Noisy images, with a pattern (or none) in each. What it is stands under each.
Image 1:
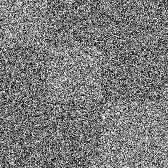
blocks along the diagonal
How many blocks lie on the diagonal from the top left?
3
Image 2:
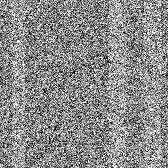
bands of columns
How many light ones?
3
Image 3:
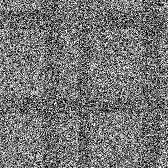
bands of rows crossing bands of columns
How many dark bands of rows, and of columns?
2 and 3
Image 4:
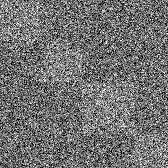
blocks along the diagonal
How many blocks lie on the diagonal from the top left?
4
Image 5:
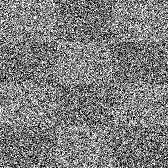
a checkerboard
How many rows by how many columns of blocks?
4 by 3
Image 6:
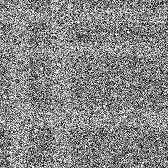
bands of rows crossing bands of columns
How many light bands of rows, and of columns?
3 and 2
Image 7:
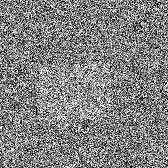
one block
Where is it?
centre
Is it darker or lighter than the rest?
lighter
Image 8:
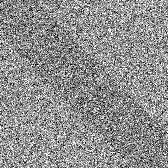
a diagonal band
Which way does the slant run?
top left to bottom right
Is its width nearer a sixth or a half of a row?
a half
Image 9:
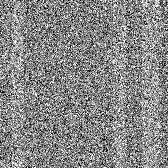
bands of columns
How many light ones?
3
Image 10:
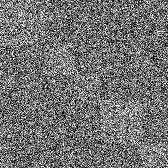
blocks along the diagonal
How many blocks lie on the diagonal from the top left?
5
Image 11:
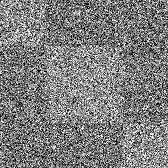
blocks along the diagonal
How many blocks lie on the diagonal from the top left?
3
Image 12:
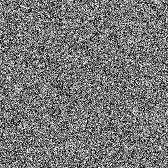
only noise
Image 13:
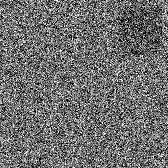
one block
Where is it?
top right
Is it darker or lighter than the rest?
darker
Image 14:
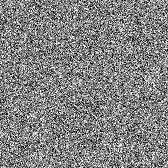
only noise
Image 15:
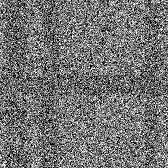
bands of rows crossing bands of columns
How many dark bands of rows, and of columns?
1 and 3
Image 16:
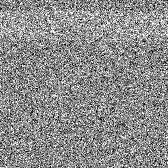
one band of rows
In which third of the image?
top
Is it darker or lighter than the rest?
lighter
